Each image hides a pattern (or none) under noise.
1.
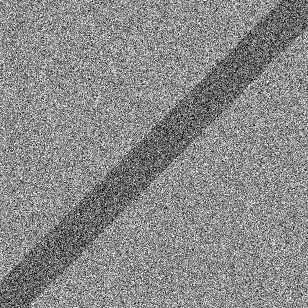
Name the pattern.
a diagonal band
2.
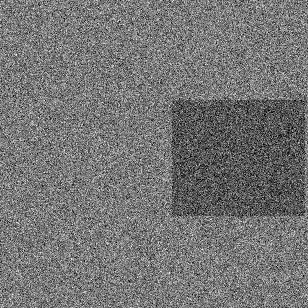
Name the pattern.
one block
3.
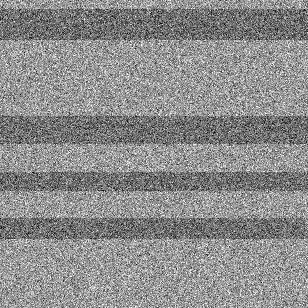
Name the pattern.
bands of rows
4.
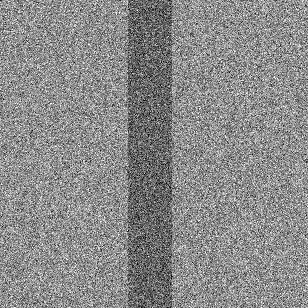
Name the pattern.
one band of columns
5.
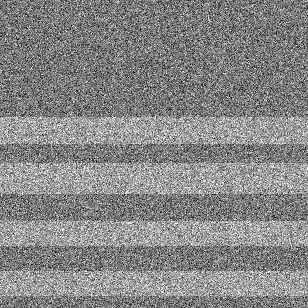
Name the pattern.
bands of rows
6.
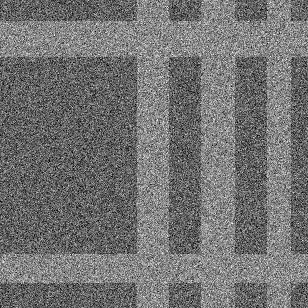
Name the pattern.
bands of rows crossing bands of columns
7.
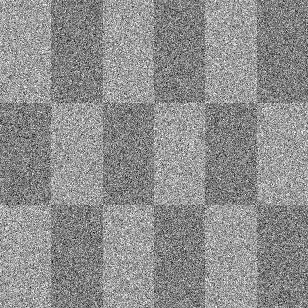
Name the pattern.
a checkerboard
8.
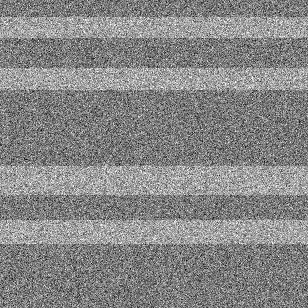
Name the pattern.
bands of rows
